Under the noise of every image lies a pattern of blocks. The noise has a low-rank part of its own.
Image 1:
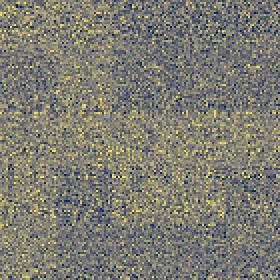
no symmetry
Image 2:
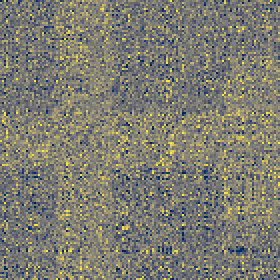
top and bottom mirror each other
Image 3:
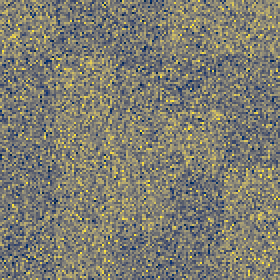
no symmetry
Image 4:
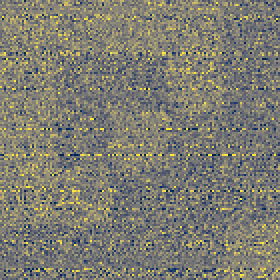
mirrored about the diagonal from the top left
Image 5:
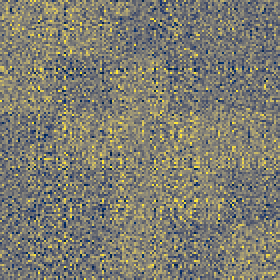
mirrored about the diagonal from the top left
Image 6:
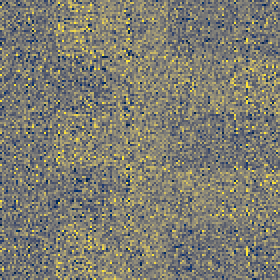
top and bottom mirror each other
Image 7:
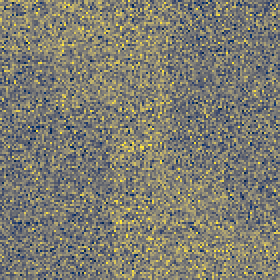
the same after a half turn
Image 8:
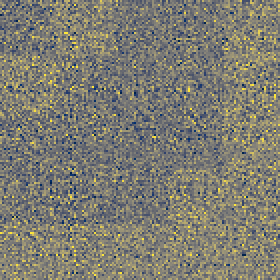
mirrored about the diagonal from the top left
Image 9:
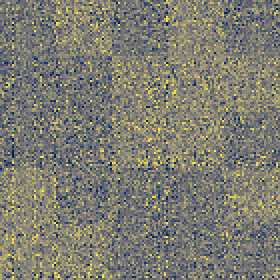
mirrored about the diagonal from the bottom left
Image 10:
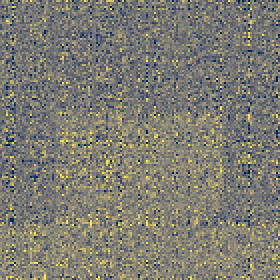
left and right mirror each other
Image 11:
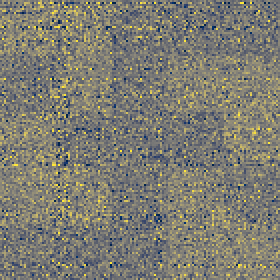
the same after a half turn
